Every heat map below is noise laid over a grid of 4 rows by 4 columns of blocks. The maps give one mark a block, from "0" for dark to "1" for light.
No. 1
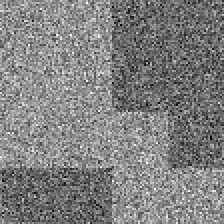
1 1 0 0
1 1 0 0
1 1 1 0
0 0 1 1
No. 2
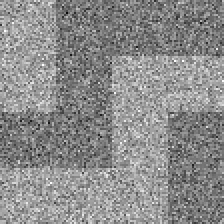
1 0 0 0
1 0 1 1
0 0 1 0
1 1 1 0
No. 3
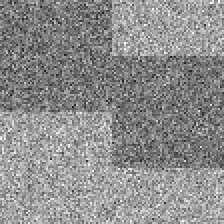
0 0 1 1
0 0 0 0
1 1 0 0
1 1 1 1
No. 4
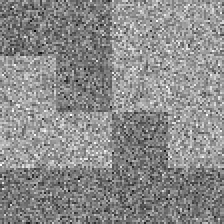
0 0 1 1
1 0 1 1
1 1 0 1
0 0 0 0
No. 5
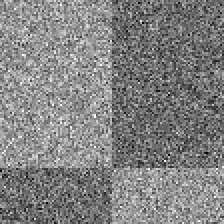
1 1 0 0
1 1 0 0
1 1 0 0
0 0 1 1
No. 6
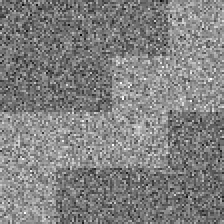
0 0 0 1
0 0 1 1
1 1 1 0
1 0 0 0
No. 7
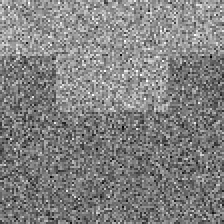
1 1 1 1
0 1 1 0
0 0 0 0
0 0 0 0
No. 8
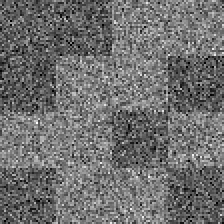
0 0 1 1
0 1 1 0
1 1 0 1
0 1 1 0
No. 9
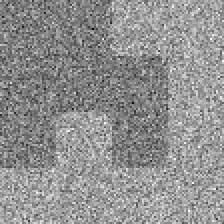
0 0 1 1
0 0 0 1
0 1 0 1
1 1 1 1
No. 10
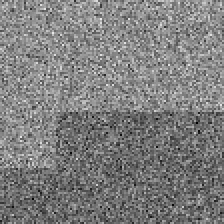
1 1 1 1
1 1 1 1
1 0 0 0
0 0 0 0
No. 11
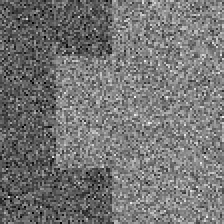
0 0 1 1
0 1 1 1
0 1 1 1
0 0 1 1
